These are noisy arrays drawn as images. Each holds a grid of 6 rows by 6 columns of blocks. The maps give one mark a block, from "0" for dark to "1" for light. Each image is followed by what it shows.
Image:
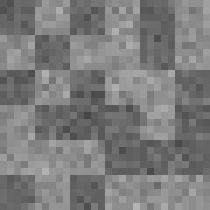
0 1 0 1 0 1
1 0 1 1 0 1
0 1 0 1 1 0
1 0 0 0 1 0
1 1 1 0 0 0
0 1 0 1 1 1
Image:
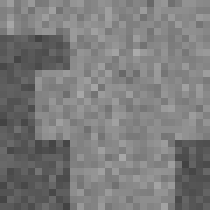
1 1 1 1 1 1
0 0 1 1 1 1
0 1 1 1 1 1
0 1 1 1 1 1
0 0 1 1 1 0
0 0 1 1 1 0
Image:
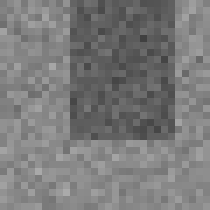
1 1 0 0 0 1
1 1 0 0 0 1
1 1 0 0 0 1
1 1 0 0 0 1
1 1 1 1 1 1
1 1 1 1 1 1
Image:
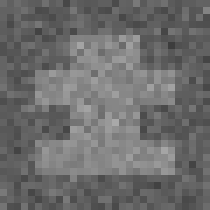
0 0 0 0 0 0
0 0 1 1 0 0
0 1 1 1 1 0
0 0 1 1 0 0
0 1 1 1 1 0
0 0 0 0 0 0
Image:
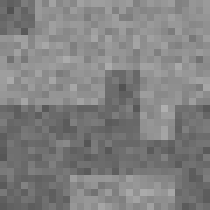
0 1 1 1 1 1
1 1 1 1 1 1
1 1 1 0 1 1
0 0 0 0 1 0
0 0 0 0 0 0
0 0 1 1 1 0
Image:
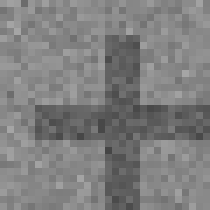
1 1 1 1 1 1
1 1 1 0 1 1
1 1 1 0 1 1
1 0 0 0 0 0
1 1 1 0 1 1
1 1 1 0 1 1
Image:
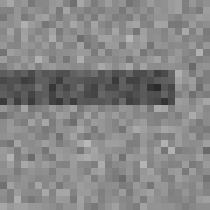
1 1 1 1 1 1
1 1 1 1 1 1
0 0 0 0 0 1
1 1 1 1 1 1
1 1 1 1 1 1
1 1 1 1 1 1
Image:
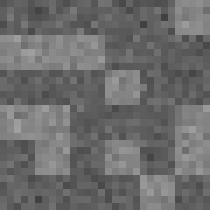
0 0 0 0 0 1
1 1 1 0 0 0
0 0 0 1 0 0
1 1 0 0 0 1
0 1 0 1 0 1
0 0 0 0 1 0
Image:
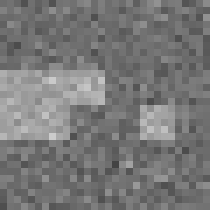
0 0 0 0 0 0
0 0 0 0 0 0
1 1 1 0 0 0
1 1 0 0 1 0
0 0 0 0 0 0
0 0 0 0 0 0
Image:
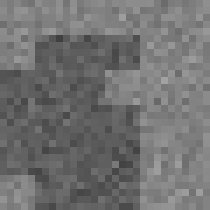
1 1 1 1 1 1
1 0 0 0 1 1
0 0 0 1 1 1
0 0 0 0 1 1
0 0 0 0 1 1
1 0 0 0 1 1
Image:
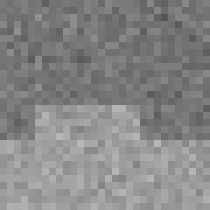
0 0 0 0 0 0
0 0 0 0 0 0
0 0 0 0 0 0
0 1 1 1 0 0
1 1 1 1 1 1
1 1 1 1 1 1
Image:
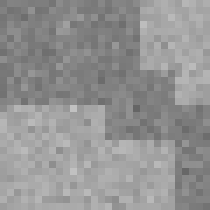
0 0 0 0 1 1
0 0 0 0 1 1
0 0 0 0 0 1
1 1 1 0 0 0
1 1 1 1 1 0
1 1 1 1 1 0
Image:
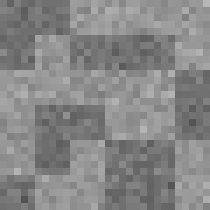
0 0 1 1 1 1
0 1 0 0 0 1
1 1 1 1 1 0
1 0 0 1 1 0
1 0 1 0 0 1
0 1 1 0 0 1
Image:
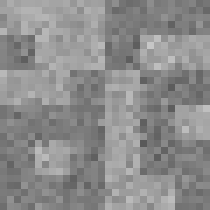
1 1 1 0 0 0
0 1 1 0 1 1
1 1 0 1 0 0
0 0 0 1 0 1
0 1 0 1 0 0
0 0 0 1 1 0
